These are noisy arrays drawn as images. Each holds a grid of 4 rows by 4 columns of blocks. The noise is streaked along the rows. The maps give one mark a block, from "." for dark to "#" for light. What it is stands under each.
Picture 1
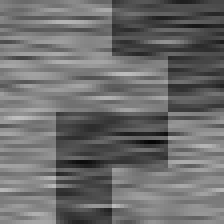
# # . .
# # # .
# . . #
# . # #
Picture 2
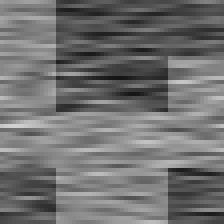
# . . .
# . . #
# # # #
. # # .
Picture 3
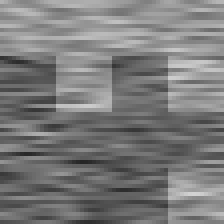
# # # #
. # . #
. . . .
. . . #
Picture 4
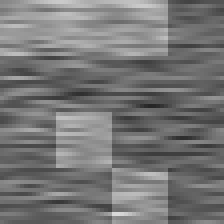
# # # .
. . . .
. # . .
. . # .
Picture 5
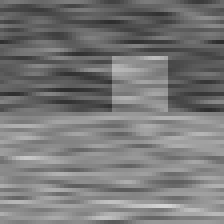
. . . .
. . # .
# # # #
# # # #
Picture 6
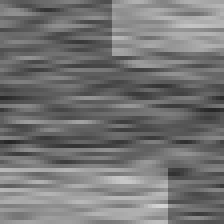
. . # #
. . . .
. . . .
# # # .
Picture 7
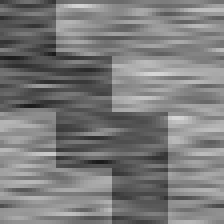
. # # #
. . # #
# . . #
# # . #
